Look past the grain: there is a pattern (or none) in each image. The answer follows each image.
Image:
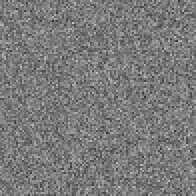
only noise
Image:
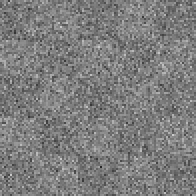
a checkerboard
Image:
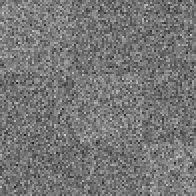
blocks along the diagonal
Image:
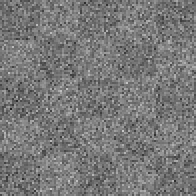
a checkerboard
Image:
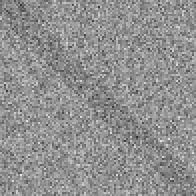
a diagonal band
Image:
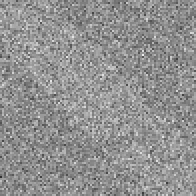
a diagonal band
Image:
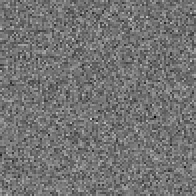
only noise
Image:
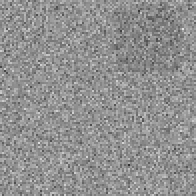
one block
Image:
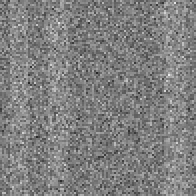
bands of columns
